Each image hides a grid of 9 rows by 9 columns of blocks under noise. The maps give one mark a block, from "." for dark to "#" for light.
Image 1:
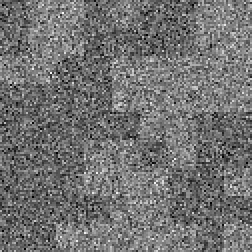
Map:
. # # . # . . # #
. # # . . . . # #
# # . . # # # # #
. . . . # # # # #
. . . . . # # . .
. . . # # . # . .
. . . # # # . . #
. . . . # # . . .
. . # # # # # . #
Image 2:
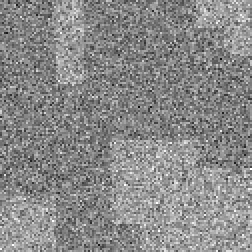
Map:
. . # . . . . # #
. . # . . . . . #
. . # . . . . . .
. . . . . . . . .
. . . . . . . . .
. . . . # # # . .
. . . . # # # # #
# # . . # # # # #
# # . . . # # # #
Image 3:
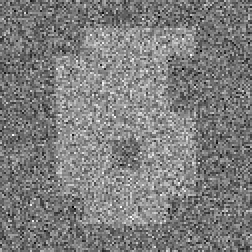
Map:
. . . . . . . . .
. . . # # # # . .
. . # # # # . . .
. . # # # # . . .
. . # # # # # . .
. . # # . # # . .
. . # # # # # . .
. . . # # # . . .
. . . . . . . . .
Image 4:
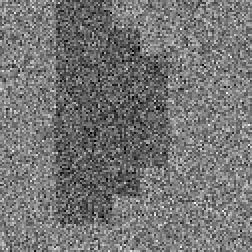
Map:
# # . . # # # # #
# # . . . # # # #
# # . . . . # # #
# # . . . . # # #
# # . . . . # # #
# # . . . . # # #
# # . . . # # # #
# # . . # # # # #
# # # # # # # # #
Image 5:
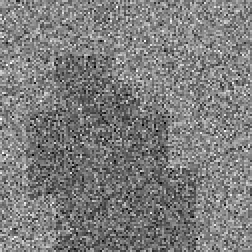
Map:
# # # # # # # # #
# # # # # # # # #
# # . . # # # # #
# # . . . # # # #
# . . . . . # # #
# . . . . . # # #
# . . . . . . # #
# # . . . . . # #
# # . . . . . # #
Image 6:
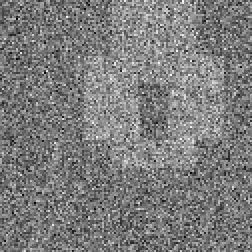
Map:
. . . . # # # . .
. . . . # # # . .
. . . # # # # # .
. . . # # . # # .
. . . # # . # # .
. . . . # # # . .
. . . . . . . . .
. . . . . . . . .
. . . . . . . . .
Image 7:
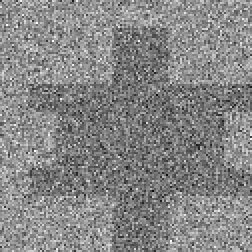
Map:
# # # # # # # # #
# # # # . . # # #
# # # # . . # # #
# . . . . . . . .
# # . . . . . . #
# # . . . . . . #
# . . . . . . . .
# # # # . . # # #
# # # # . . # # #
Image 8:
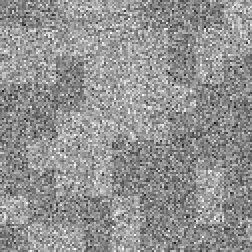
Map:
. . # # # . . . #
# # # # # # . # #
# # . # # # . # .
. . . # # # # . .
. . # # # # . . .
. # # # . . . . .
. . # # . . . # .
# . . . # . . # .
. # # . # . . . .
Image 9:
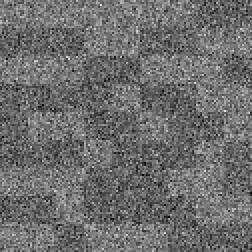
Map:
# # # # # # # . .
. . . # # . . # #
# # # . . # # # .
. . . . # . . # #
. # # . . # . . #
. . . # . . . # .
# # # . . . # # .
. . # . . . . # #
# # . # # # . . .
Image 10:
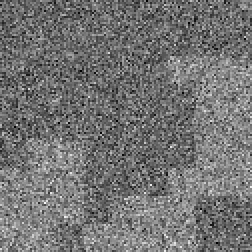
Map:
. . . . . . . . .
. . . . . . . . .
. . . . . . # # #
. . . . . . . # #
. . . . . . . # #
. # # . . . . # #
# # # . . . # # #
# # # . # # # . .
# # . # # # # . .
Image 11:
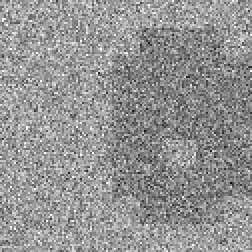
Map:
# # # # # # # # #
# # # # # . . . #
# # # # . . . . .
# # # # . . . . .
# # # # . . . . .
# # # # . . # . .
# # # # . . . . .
# # # # # . . . #
# # # # # # # # #
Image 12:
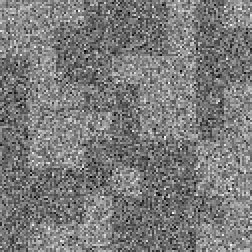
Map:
# # # . . . # . #
# # . . . . # . .
. # . . # # # . .
. # # . . # # . #
. # # # . # # . #
. # # . . . . # #
. . . . # . . # #
. . . # . . . . #
. # # # . . . # #
